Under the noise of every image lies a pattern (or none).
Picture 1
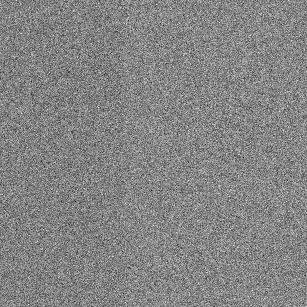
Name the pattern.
a sharp edge
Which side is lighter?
right
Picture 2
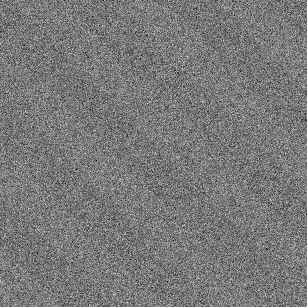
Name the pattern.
diagonal stripes
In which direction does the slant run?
top left to bottom right
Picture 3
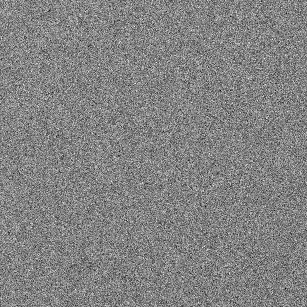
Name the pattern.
a smooth slope
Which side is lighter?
top left
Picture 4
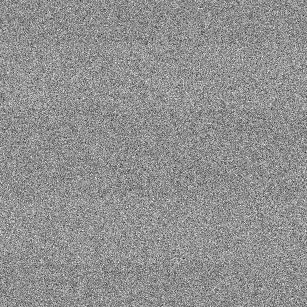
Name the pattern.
horizontal stripes
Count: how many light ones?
2
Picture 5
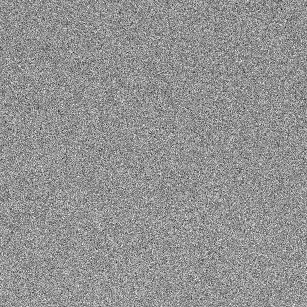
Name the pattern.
a smooth slope
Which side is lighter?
bottom
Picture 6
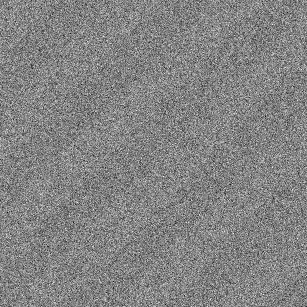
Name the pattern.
diagonal stripes
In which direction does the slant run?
bottom left to top right
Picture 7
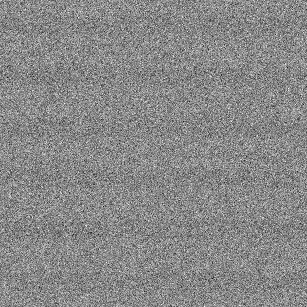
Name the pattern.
horizontal stripes
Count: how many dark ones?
6
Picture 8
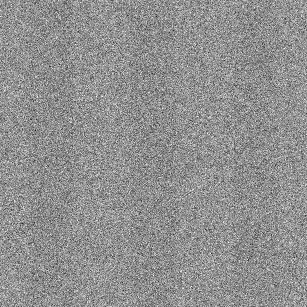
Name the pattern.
vertical stripes
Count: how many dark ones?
3
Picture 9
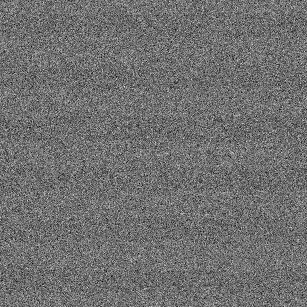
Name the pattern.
horizontal stripes
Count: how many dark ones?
6
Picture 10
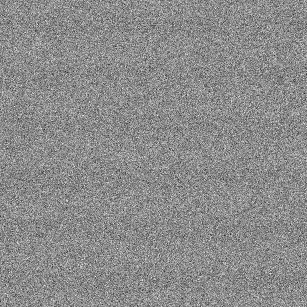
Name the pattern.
horizontal stripes
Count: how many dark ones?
6
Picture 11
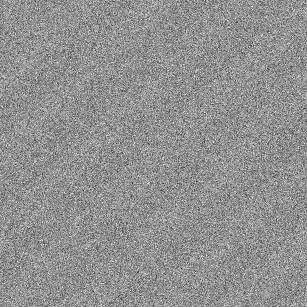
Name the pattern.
diagonal stripes
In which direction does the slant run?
bottom left to top right
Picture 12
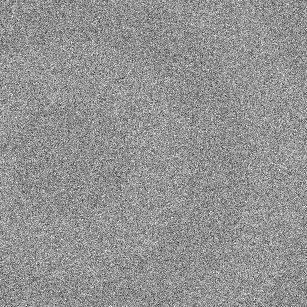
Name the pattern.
rings round one point
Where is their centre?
middle left
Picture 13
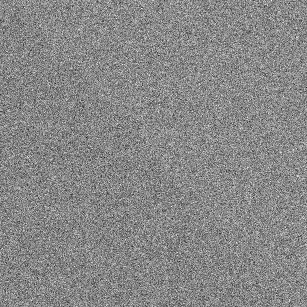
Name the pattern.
a sharp edge
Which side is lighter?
top right
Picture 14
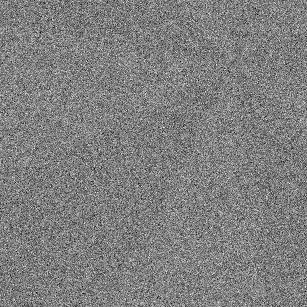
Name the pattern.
spokes from one point
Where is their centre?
top right
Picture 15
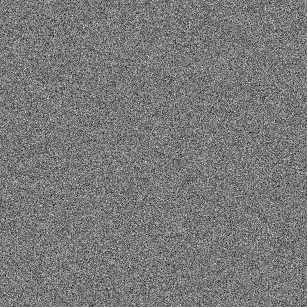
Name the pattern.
only noise
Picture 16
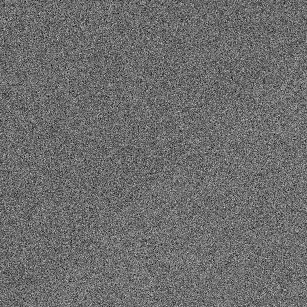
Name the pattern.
a sharp edge
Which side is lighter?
bottom right
